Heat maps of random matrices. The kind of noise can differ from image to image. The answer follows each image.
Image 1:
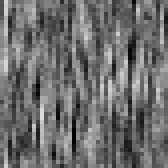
streaked along the columns
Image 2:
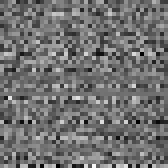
rows of uneven size
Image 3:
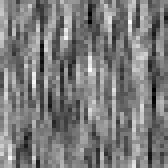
streaked along the columns
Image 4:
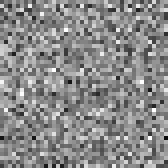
low rank plus noise
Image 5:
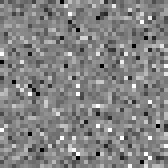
heavy tails
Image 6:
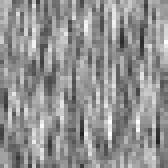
streaked along the columns
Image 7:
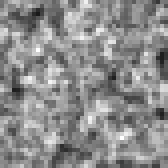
blotchy
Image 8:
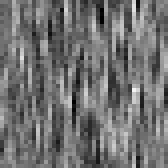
streaked along the columns
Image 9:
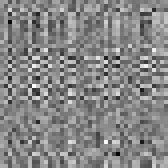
low rank plus noise
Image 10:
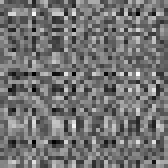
low rank plus noise
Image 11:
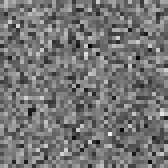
independent entries
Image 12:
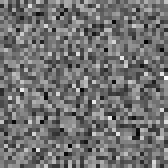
independent entries
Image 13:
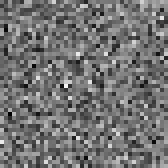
independent entries
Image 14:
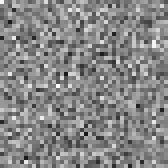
independent entries
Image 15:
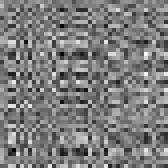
low rank plus noise
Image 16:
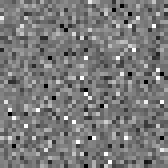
heavy tails
